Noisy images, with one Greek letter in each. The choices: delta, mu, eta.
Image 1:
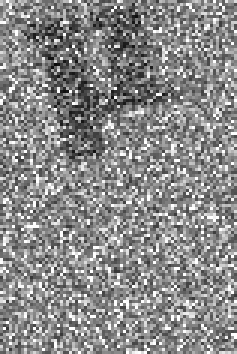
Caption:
dark mu
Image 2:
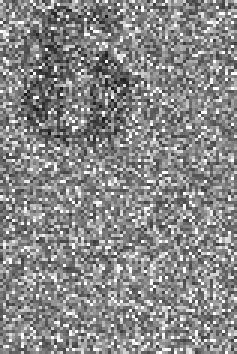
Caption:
dark delta
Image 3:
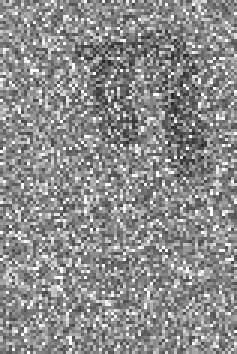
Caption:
dark eta
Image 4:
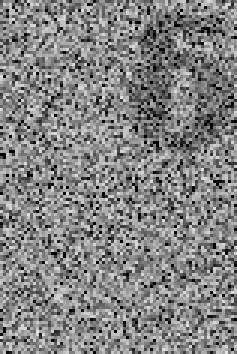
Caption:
dark delta, top right
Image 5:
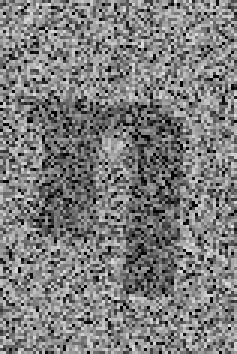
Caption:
dark eta
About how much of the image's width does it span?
two thirds
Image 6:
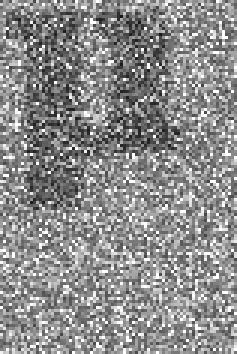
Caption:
dark mu
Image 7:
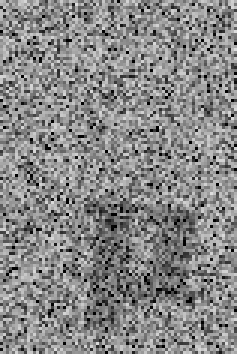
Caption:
dark mu
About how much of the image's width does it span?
half
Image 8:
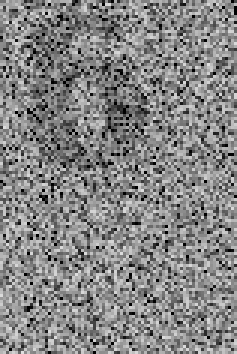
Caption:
dark delta
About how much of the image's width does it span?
half
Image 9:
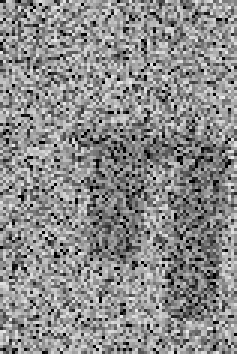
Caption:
dark eta
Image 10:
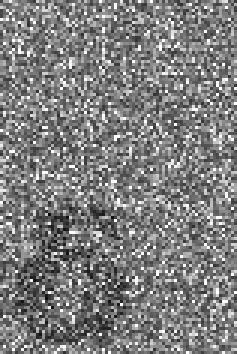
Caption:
dark delta
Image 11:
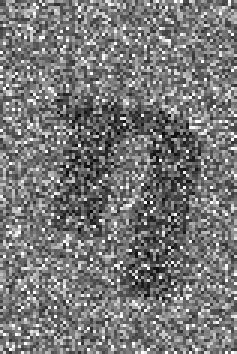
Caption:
dark eta
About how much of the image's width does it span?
two thirds
